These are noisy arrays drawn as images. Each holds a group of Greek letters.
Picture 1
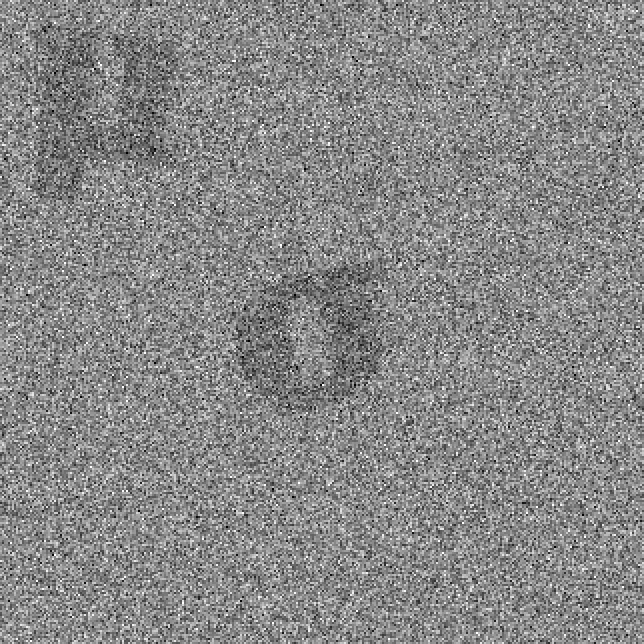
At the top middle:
nothing
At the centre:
sigma
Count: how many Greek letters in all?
2
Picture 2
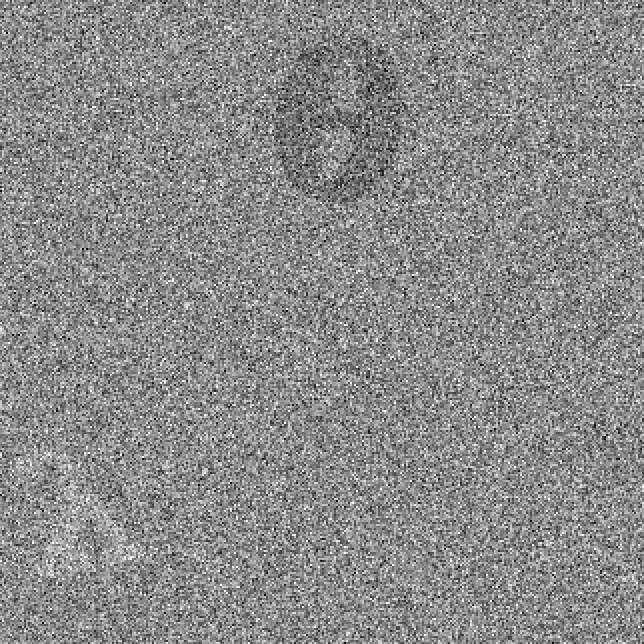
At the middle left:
nothing
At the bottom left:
lambda
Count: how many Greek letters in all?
2
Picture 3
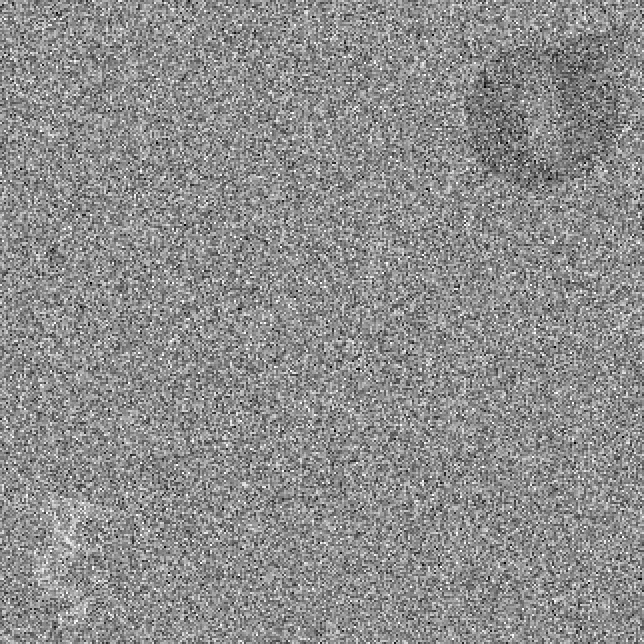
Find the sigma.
top right
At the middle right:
nothing
